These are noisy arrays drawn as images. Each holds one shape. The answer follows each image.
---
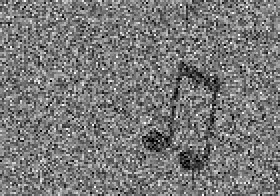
dark pair of musical notes
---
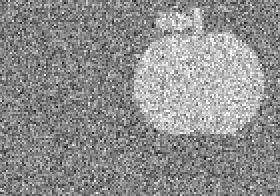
light apple
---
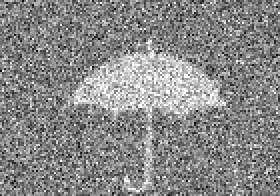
light umbrella
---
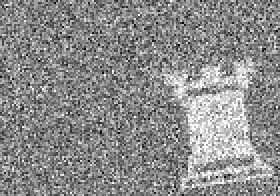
light chess rook
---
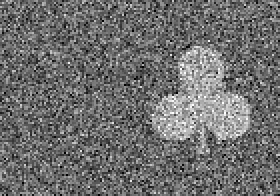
light club
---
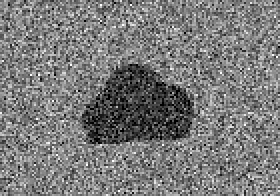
dark cloud, centre
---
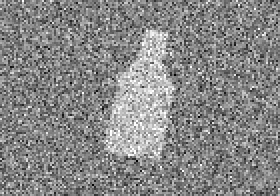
light bottle
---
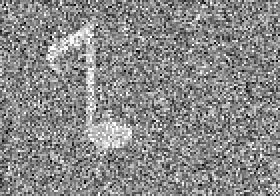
light musical note
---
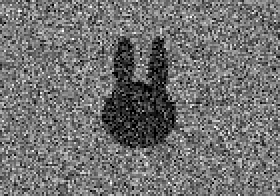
dark rabbit's head
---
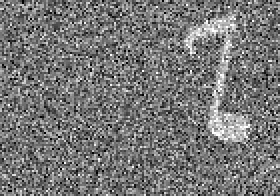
light musical note
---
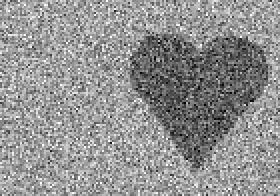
dark heart
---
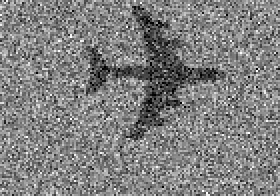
dark airplane
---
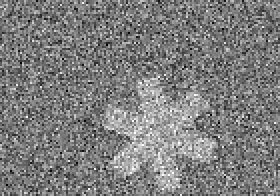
light asterisk
